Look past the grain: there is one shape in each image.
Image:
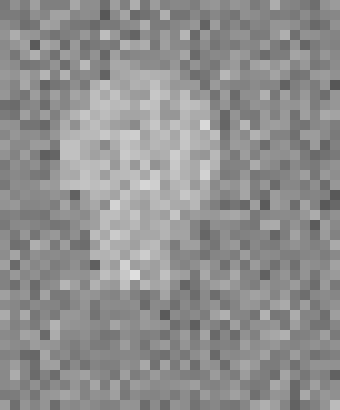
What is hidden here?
light light bulb
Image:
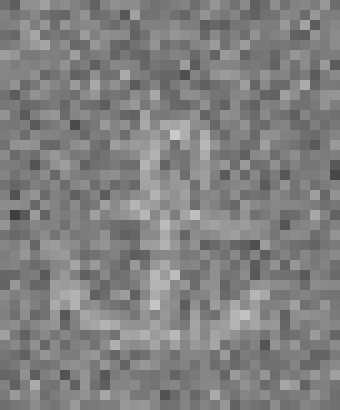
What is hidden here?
light anchor
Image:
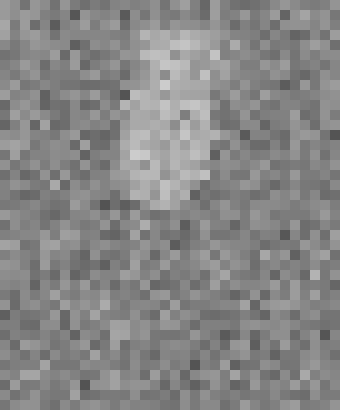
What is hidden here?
light footprint
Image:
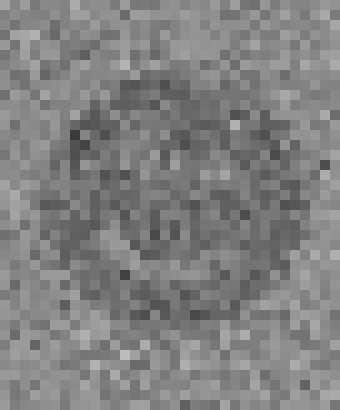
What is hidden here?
dark smiling face
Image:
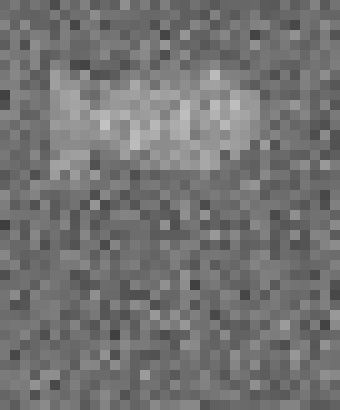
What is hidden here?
light fish
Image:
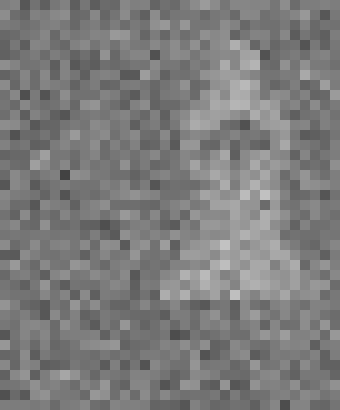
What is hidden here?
light chess bishop
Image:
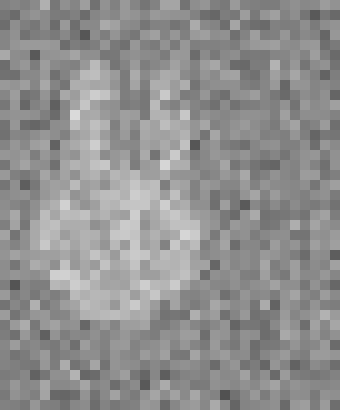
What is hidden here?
light rabbit's head
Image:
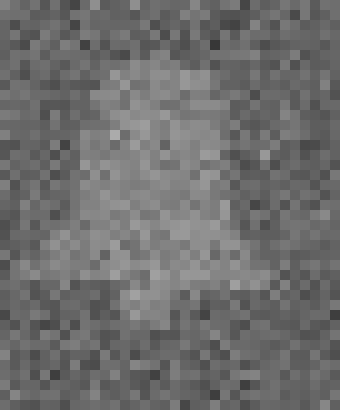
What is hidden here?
light bell
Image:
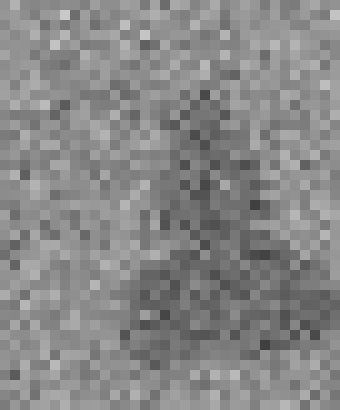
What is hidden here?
dark chess pawn
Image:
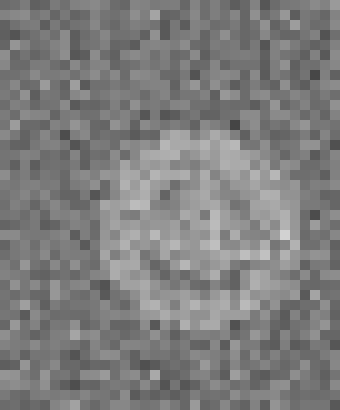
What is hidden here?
light smiling face
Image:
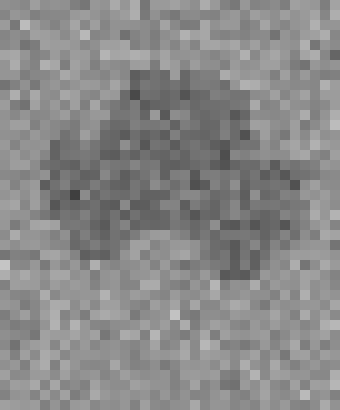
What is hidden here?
dark car
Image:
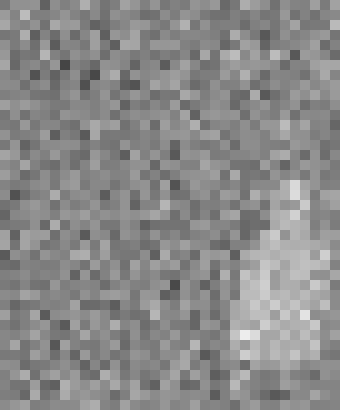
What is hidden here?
light bottle
